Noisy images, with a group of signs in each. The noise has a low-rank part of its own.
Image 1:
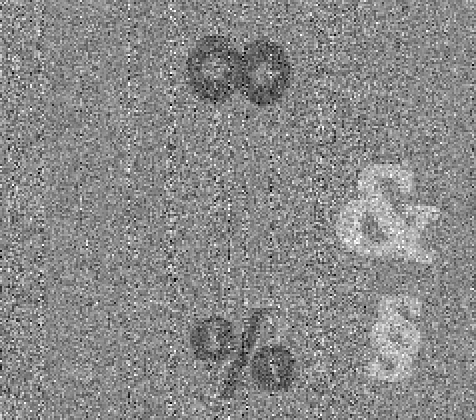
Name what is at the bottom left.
nothing
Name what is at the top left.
nothing
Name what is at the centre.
nothing
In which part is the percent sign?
bottom middle
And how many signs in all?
4
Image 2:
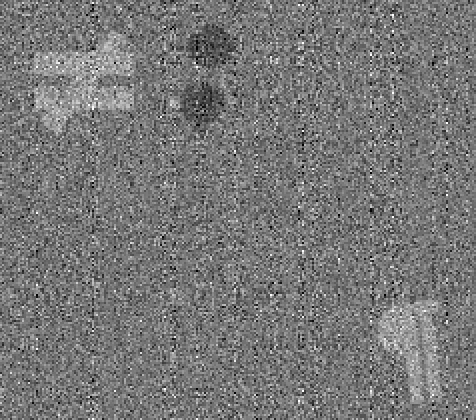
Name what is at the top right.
nothing
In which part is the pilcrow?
bottom right
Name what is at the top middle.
colon
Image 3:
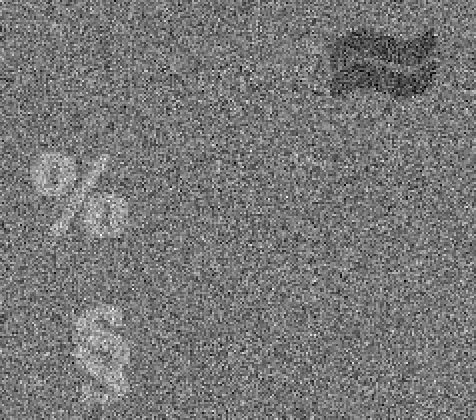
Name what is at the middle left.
percent sign
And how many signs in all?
3
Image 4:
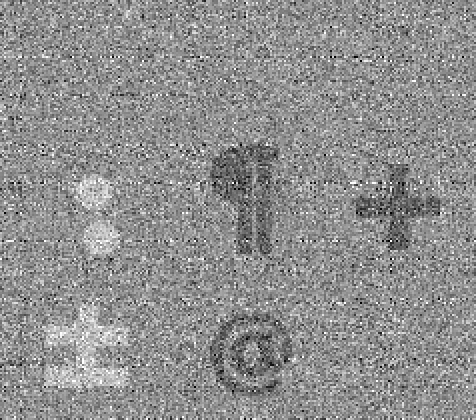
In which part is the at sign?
bottom middle
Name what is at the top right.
nothing
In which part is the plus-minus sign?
bottom left
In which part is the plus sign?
middle right
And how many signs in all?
5
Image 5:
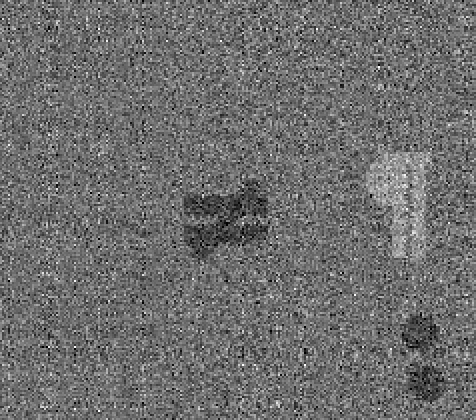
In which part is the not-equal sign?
centre
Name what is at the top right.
nothing
